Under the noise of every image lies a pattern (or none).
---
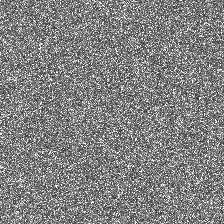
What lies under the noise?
only noise
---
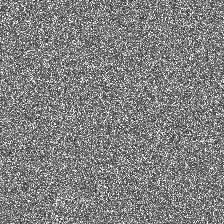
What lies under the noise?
only noise
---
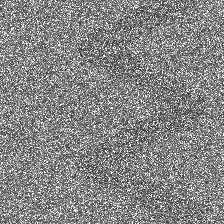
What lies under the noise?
a wavy band
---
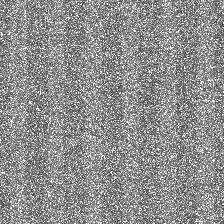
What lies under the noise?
vertical stripes
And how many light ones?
6
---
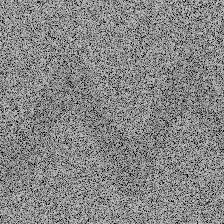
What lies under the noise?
a wavy band
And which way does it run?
left to right
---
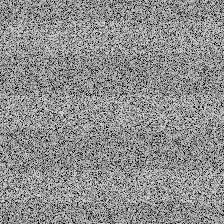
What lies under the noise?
horizontal stripes
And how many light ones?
3
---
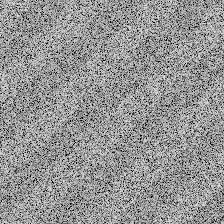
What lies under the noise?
diagonal stripes
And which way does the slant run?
bottom left to top right
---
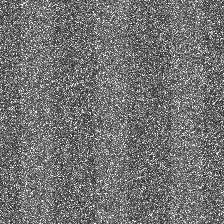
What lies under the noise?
vertical stripes
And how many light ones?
3
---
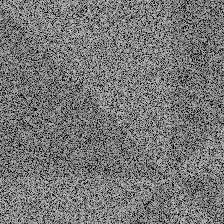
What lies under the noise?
spokes from one point
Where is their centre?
bottom right
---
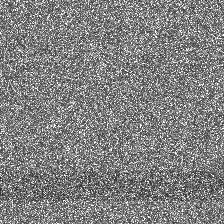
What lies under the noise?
one horizontal stripe
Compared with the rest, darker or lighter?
darker
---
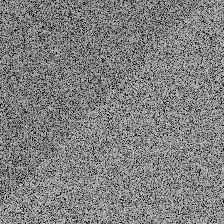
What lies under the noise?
a sharp edge
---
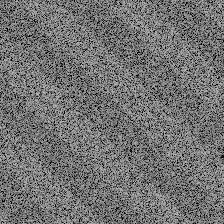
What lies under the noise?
diagonal stripes
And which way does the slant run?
top left to bottom right
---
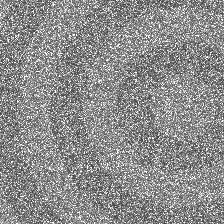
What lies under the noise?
rings round one point
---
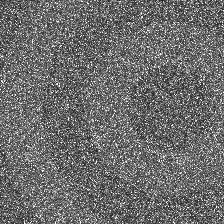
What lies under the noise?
rings round one point
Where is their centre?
middle right
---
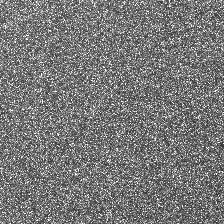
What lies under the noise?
a smooth slope
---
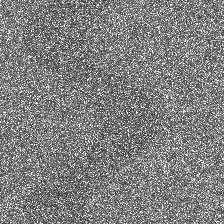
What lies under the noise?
a wavy band
